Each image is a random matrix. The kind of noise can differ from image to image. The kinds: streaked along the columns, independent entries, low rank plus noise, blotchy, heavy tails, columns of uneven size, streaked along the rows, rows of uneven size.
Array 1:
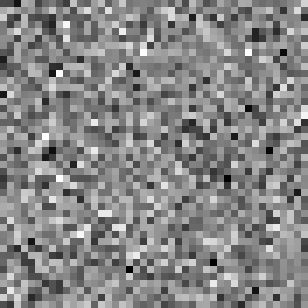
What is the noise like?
independent entries
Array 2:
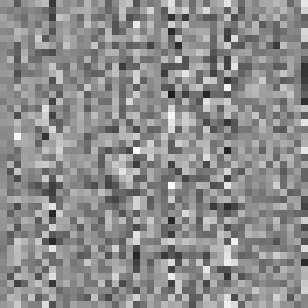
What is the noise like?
columns of uneven size
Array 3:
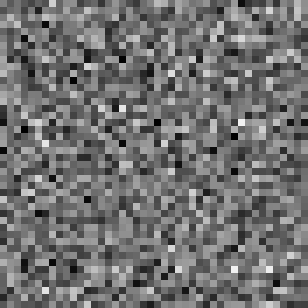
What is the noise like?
low rank plus noise
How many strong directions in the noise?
three or four
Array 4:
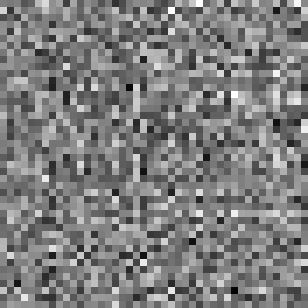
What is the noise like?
low rank plus noise
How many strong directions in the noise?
three or four
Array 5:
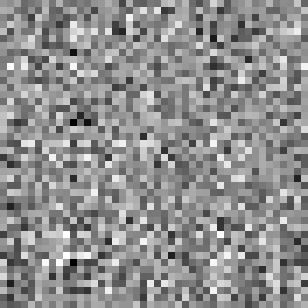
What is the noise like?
low rank plus noise
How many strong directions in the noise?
three or four
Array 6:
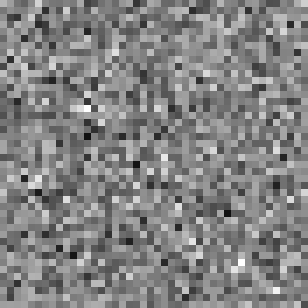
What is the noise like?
independent entries
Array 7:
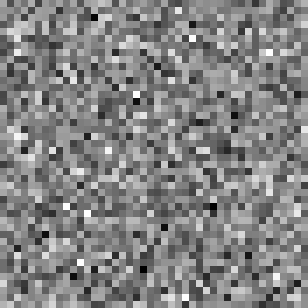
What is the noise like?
independent entries
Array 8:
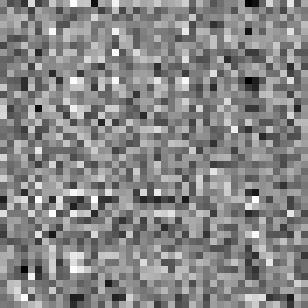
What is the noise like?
low rank plus noise
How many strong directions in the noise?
one
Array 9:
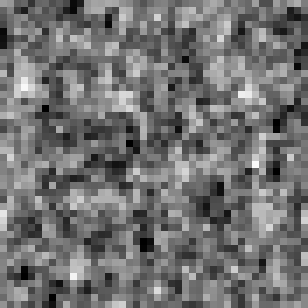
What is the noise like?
blotchy
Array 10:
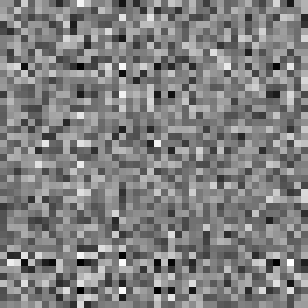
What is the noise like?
low rank plus noise
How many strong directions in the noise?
one
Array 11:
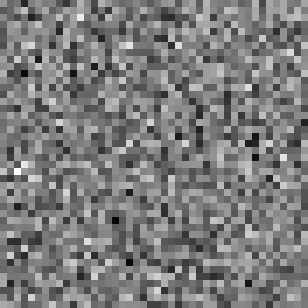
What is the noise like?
independent entries
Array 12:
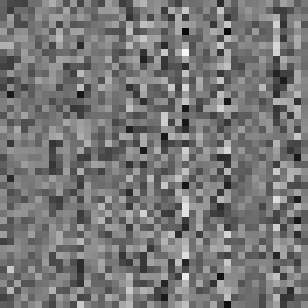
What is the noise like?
columns of uneven size
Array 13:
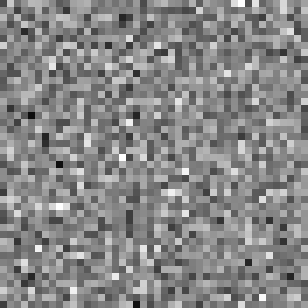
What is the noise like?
independent entries
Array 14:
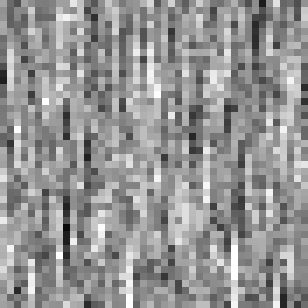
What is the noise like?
streaked along the columns
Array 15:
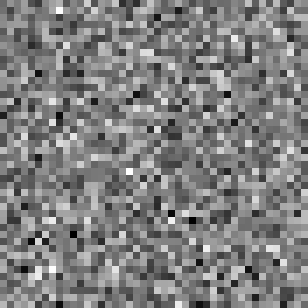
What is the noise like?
independent entries
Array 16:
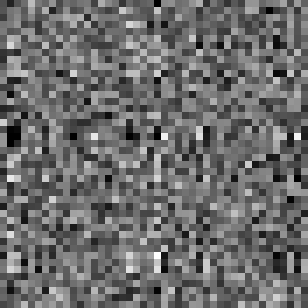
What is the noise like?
low rank plus noise
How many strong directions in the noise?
one
